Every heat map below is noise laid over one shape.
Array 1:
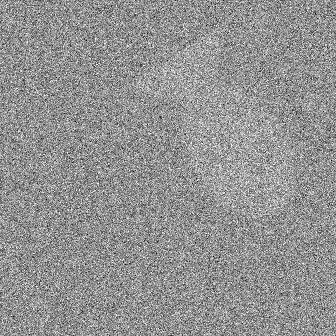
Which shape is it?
fish
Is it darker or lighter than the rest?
lighter
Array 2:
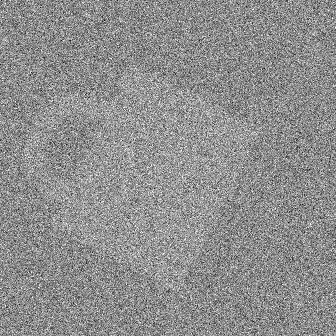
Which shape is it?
cup
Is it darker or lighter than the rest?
lighter
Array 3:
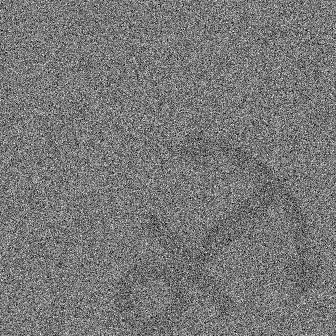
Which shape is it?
anchor
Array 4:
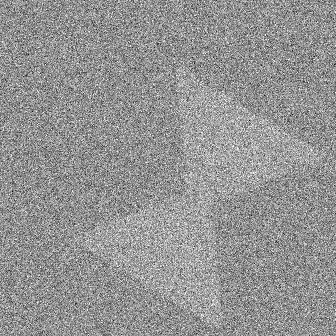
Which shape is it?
bow tie
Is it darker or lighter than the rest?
lighter
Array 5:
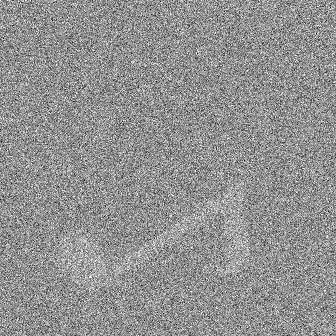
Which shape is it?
musical note
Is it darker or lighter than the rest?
lighter
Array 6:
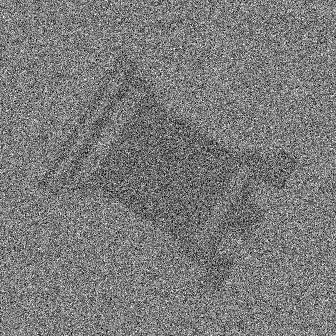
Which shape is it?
chess rook
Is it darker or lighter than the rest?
darker
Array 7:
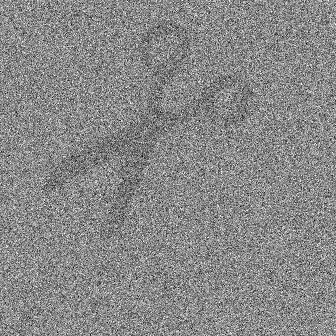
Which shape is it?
pair of scissors
